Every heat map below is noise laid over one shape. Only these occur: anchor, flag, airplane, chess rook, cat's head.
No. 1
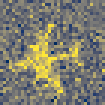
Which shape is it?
airplane
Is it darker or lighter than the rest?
lighter
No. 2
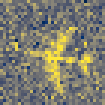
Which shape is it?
airplane
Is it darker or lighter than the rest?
lighter
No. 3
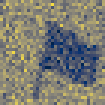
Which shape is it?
flag
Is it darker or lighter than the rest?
darker
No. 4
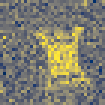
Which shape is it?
chess rook
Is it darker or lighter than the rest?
lighter
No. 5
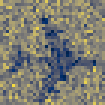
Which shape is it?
airplane
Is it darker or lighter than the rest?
darker
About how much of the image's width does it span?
nearly all
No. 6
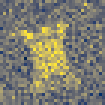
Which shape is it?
chess rook
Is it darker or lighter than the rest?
lighter
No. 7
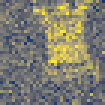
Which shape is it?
chess rook
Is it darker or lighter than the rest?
lighter
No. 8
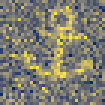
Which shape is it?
anchor
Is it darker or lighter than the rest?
lighter
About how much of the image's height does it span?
two thirds
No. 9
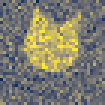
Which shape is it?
cat's head
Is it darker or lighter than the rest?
lighter
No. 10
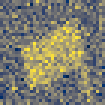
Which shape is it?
flag
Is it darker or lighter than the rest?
lighter
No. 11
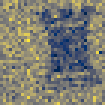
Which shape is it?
chess rook
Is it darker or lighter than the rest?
darker
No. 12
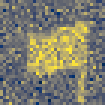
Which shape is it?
flag
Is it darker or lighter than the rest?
lighter
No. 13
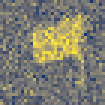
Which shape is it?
flag
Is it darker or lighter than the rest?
lighter
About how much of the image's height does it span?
two thirds
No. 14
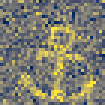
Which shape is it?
anchor
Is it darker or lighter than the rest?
lighter
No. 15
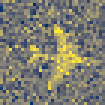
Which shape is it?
airplane
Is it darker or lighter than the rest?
lighter
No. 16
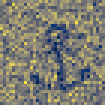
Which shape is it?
anchor
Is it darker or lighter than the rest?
darker
